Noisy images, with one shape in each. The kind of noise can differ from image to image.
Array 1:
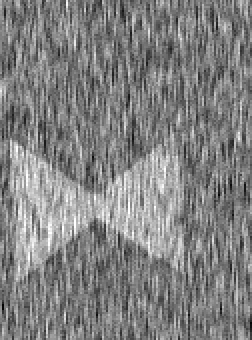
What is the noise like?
streaked along the columns
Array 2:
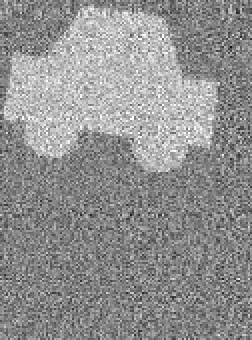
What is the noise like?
low rank plus noise
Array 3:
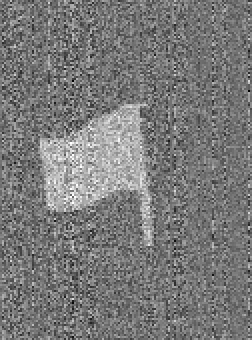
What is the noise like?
columns of uneven size
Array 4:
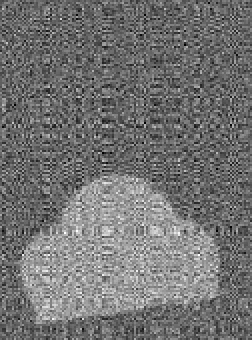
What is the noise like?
low rank plus noise
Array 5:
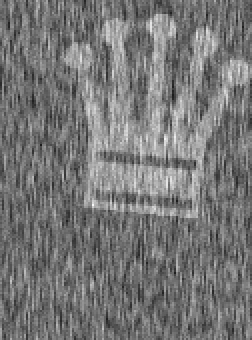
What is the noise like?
streaked along the columns
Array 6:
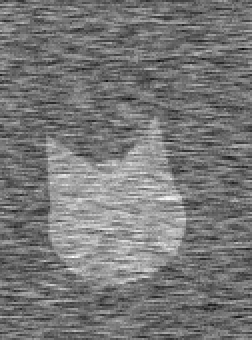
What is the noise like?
streaked along the rows
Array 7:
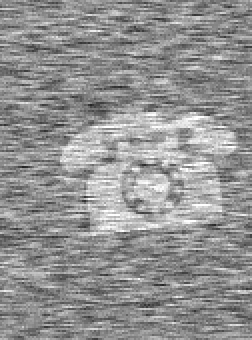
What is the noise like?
streaked along the rows
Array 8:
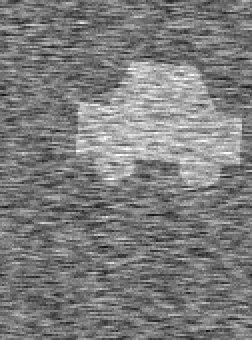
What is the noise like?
streaked along the rows
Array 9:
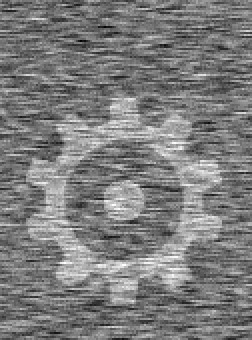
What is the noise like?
streaked along the rows
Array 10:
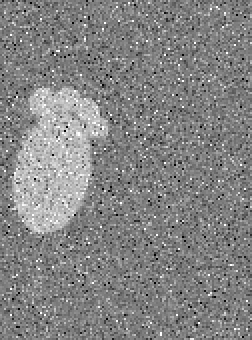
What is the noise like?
heavy tails
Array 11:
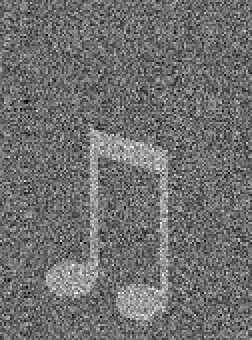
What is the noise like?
low rank plus noise
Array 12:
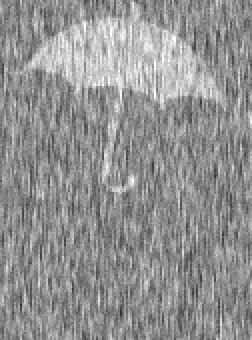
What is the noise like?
streaked along the columns
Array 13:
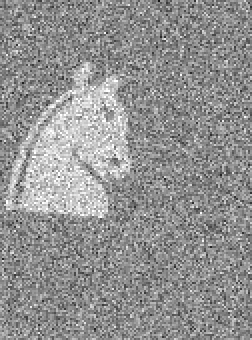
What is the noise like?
independent entries
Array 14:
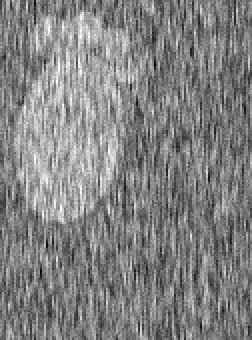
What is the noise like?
streaked along the columns
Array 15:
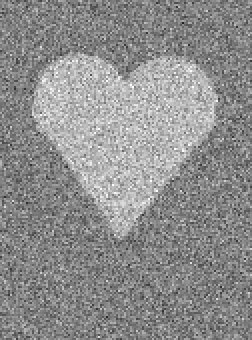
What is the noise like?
independent entries
